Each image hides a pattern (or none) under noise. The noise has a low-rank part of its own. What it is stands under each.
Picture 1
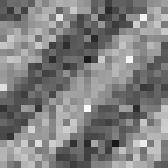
diagonal stripes
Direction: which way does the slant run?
bottom left to top right
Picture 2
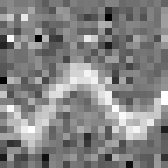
a wavy band
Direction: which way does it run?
left to right
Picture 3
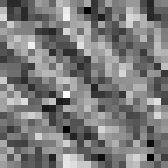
diagonal stripes
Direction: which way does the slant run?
top left to bottom right
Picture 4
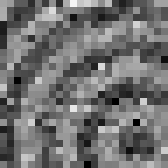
rings round one point
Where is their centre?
bottom right
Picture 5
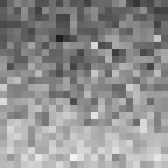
a smooth slope
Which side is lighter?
bottom
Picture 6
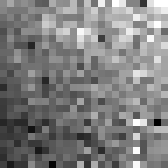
a smooth slope
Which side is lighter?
top right
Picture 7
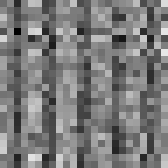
vertical stripes
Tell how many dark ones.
5
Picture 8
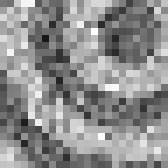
rings round one point
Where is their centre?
top right
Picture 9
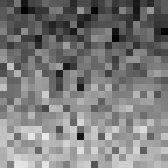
a smooth slope
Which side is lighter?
bottom
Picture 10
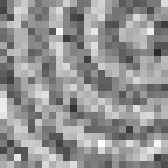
rings round one point
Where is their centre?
top right
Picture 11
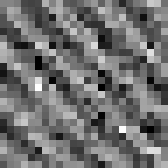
diagonal stripes
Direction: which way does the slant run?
top left to bottom right
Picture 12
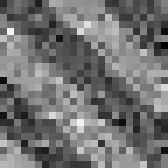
diagonal stripes
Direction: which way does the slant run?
top left to bottom right
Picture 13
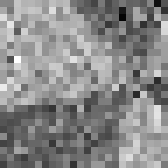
spokes from one point
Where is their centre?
middle right
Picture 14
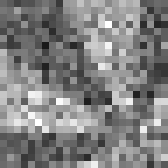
spokes from one point
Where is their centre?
bottom right
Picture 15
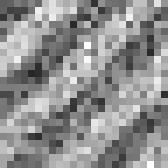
diagonal stripes
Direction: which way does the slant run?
bottom left to top right
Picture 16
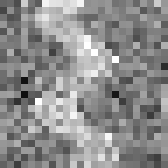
a wavy band
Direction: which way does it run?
top to bottom
